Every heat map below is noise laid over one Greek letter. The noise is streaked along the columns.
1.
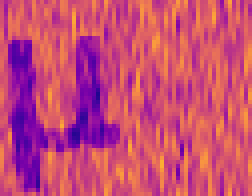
mu
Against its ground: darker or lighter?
darker
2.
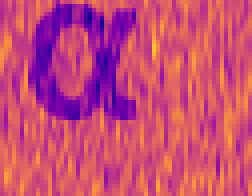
alpha
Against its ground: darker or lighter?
darker
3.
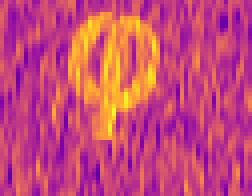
phi
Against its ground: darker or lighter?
lighter
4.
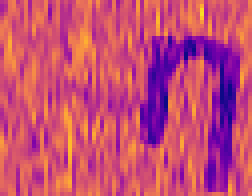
eta
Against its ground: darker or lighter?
darker
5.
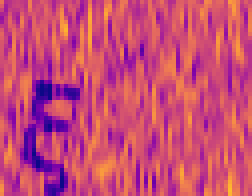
xi
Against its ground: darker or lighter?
darker
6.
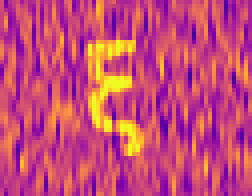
xi
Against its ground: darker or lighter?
lighter
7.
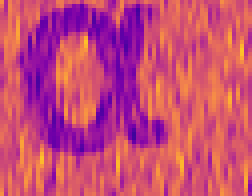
alpha
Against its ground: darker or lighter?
darker
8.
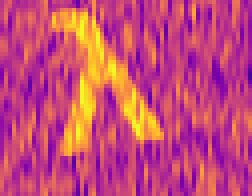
lambda
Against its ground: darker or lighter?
lighter
